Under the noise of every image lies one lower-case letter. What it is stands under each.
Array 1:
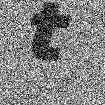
t
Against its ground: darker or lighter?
darker
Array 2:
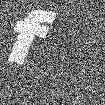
f
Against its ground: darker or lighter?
lighter
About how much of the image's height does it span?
half
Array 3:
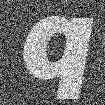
q
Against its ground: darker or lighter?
lighter
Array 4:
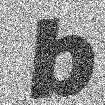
b
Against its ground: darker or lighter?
darker
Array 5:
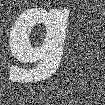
g
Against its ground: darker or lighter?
lighter
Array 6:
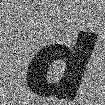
d
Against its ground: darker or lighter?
darker
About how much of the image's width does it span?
two thirds
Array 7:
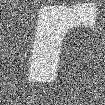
r
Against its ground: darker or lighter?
lighter
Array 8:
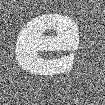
e
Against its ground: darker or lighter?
lighter
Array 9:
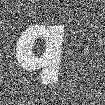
q
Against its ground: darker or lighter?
lighter
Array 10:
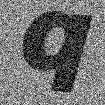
q
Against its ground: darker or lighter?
darker
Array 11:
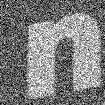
n
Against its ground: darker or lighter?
lighter
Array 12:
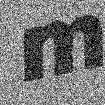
m
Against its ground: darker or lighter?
darker
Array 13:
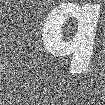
q
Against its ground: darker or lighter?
lighter
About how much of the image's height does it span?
two thirds
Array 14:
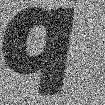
q
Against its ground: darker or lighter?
darker
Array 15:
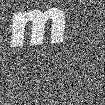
m
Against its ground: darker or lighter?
lighter
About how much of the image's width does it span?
half
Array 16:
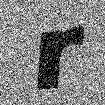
r
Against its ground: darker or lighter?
darker
